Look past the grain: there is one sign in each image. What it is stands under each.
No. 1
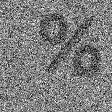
percent sign
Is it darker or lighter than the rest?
darker
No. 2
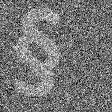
section sign
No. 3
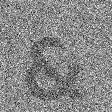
ampersand
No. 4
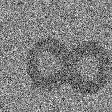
infinity sign
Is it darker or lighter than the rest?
darker
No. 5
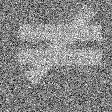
not-equal sign
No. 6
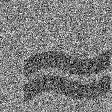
approximately sign
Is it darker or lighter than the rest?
darker
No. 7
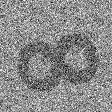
infinity sign
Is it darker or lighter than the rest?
darker
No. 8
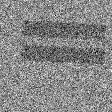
equals sign
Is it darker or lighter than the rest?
darker
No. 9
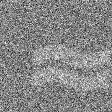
approximately sign
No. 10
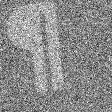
pilcrow
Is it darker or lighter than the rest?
lighter
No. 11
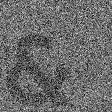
ampersand
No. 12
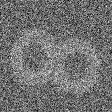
infinity sign
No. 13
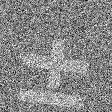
plus-minus sign
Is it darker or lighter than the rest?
lighter
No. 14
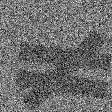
not-equal sign
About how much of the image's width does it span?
nearly all
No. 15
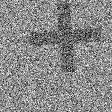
plus sign
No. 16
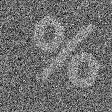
percent sign
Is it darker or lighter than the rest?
lighter
